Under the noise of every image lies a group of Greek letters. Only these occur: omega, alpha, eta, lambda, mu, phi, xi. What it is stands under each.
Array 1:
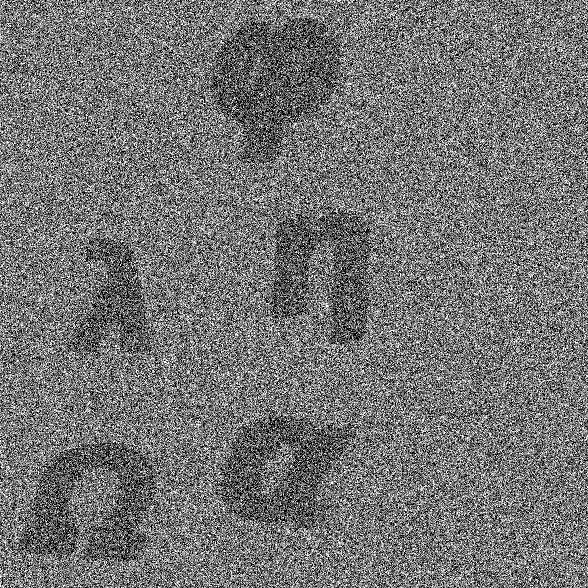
top middle: phi; middle left: lambda; centre: eta; bottom left: omega; bottom middle: alpha
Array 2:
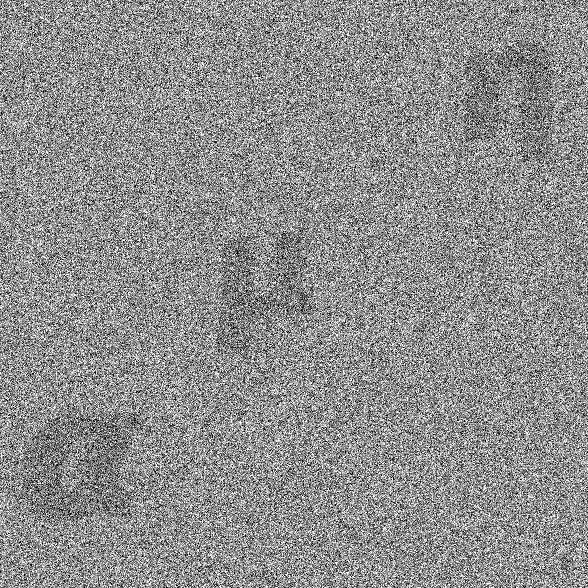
top right: eta; centre: mu; bottom left: alpha
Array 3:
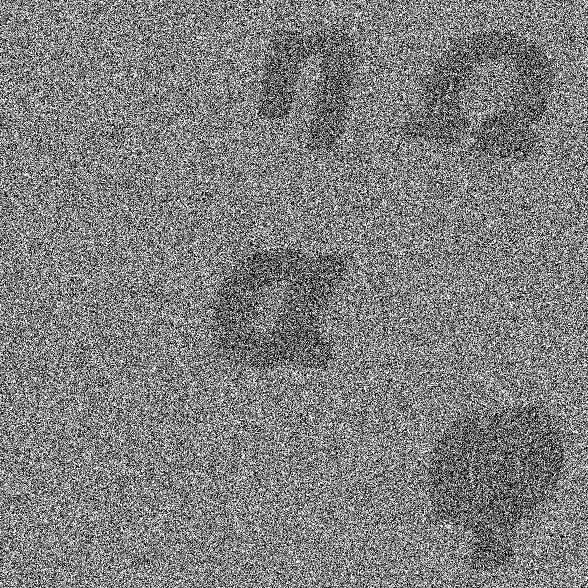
top middle: eta; top right: omega; centre: alpha; bottom right: phi
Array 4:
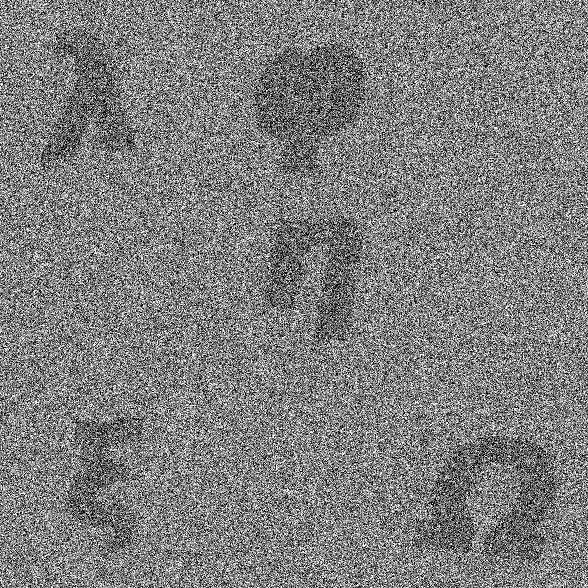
top left: lambda; top middle: phi; centre: eta; bottom left: xi; bottom right: omega
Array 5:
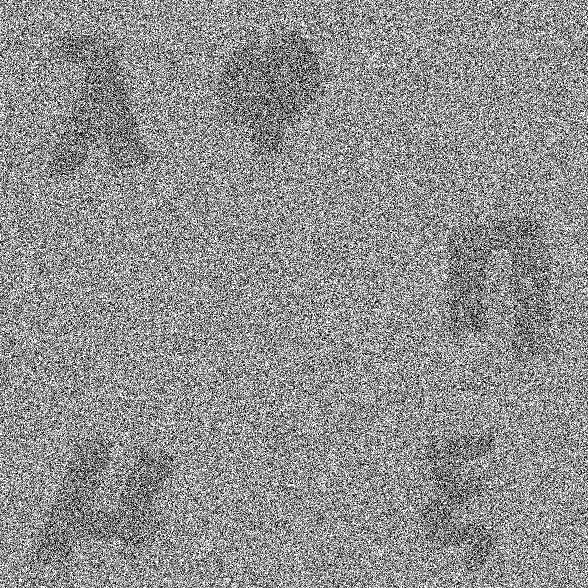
top left: lambda; top middle: phi; middle right: eta; bottom left: mu; bottom right: xi
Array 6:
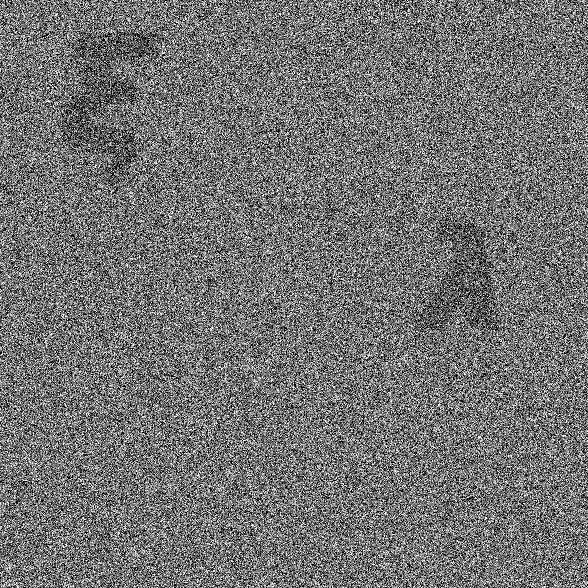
top left: xi; middle right: lambda
